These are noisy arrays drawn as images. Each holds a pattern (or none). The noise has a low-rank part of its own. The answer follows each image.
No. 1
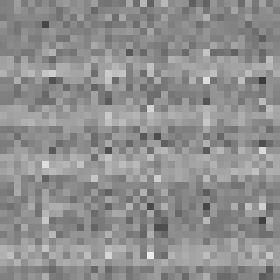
bands of rows
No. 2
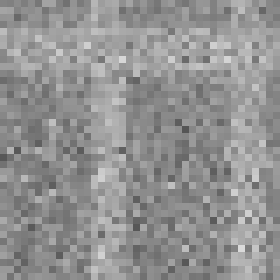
bands of rows crossing bands of columns
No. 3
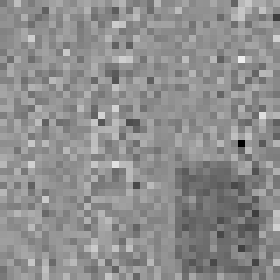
one block
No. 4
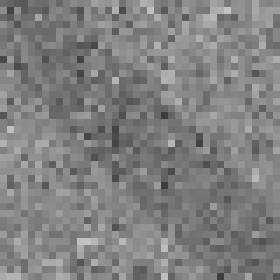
a diagonal band
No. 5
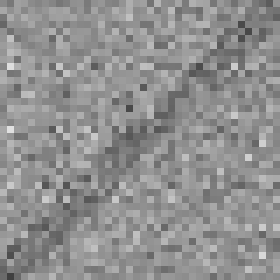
a diagonal band
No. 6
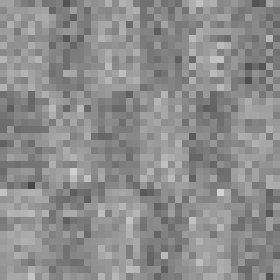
a checkerboard
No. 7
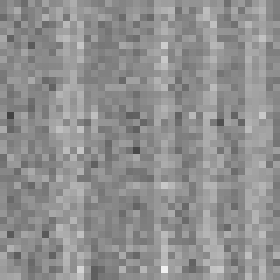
bands of columns
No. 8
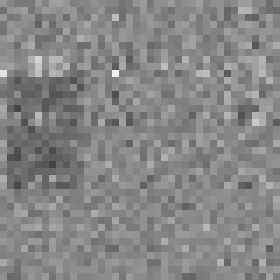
one block
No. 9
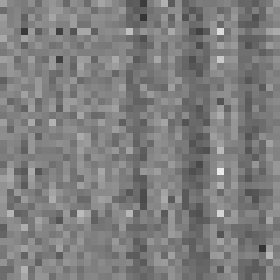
bands of columns
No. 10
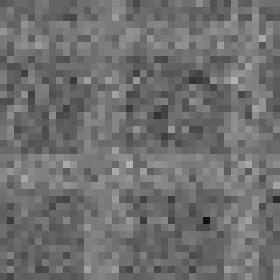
bands of rows crossing bands of columns
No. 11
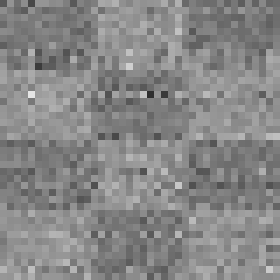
a checkerboard
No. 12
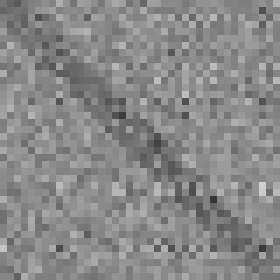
a diagonal band
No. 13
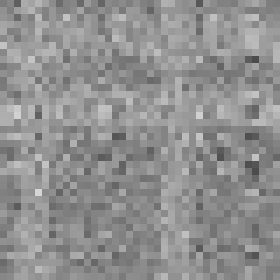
bands of rows crossing bands of columns
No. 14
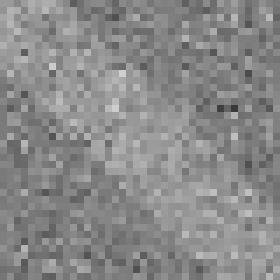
a diagonal band
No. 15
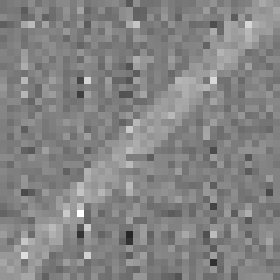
a diagonal band
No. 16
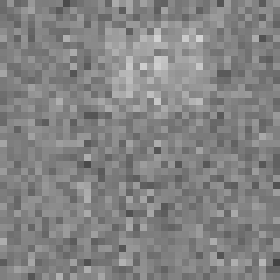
one block
